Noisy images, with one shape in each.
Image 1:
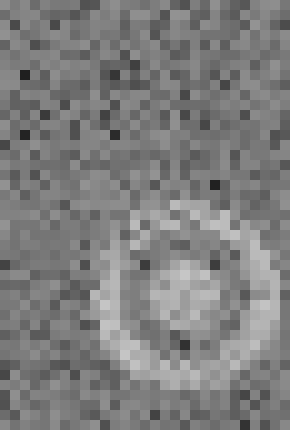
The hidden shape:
bullseye
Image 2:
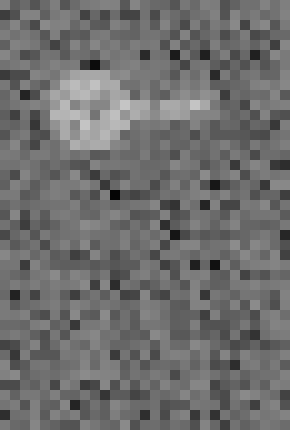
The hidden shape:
lollipop
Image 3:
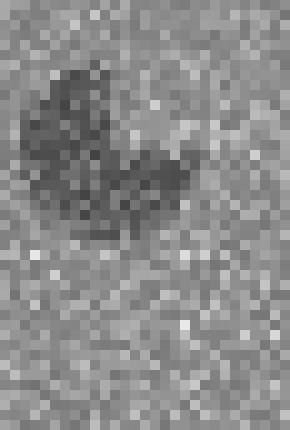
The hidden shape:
disc with a wedge cut out
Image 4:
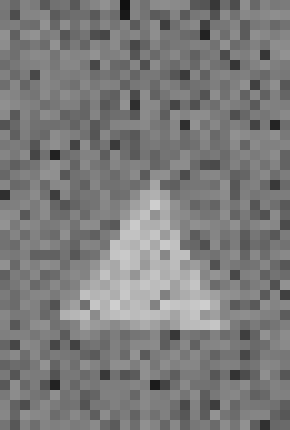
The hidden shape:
triangle
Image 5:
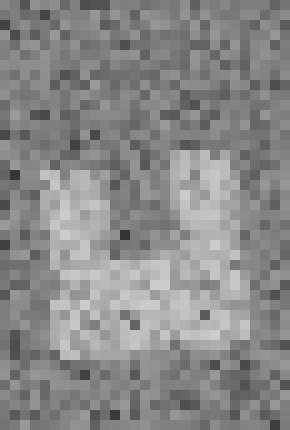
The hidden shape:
square with a notch
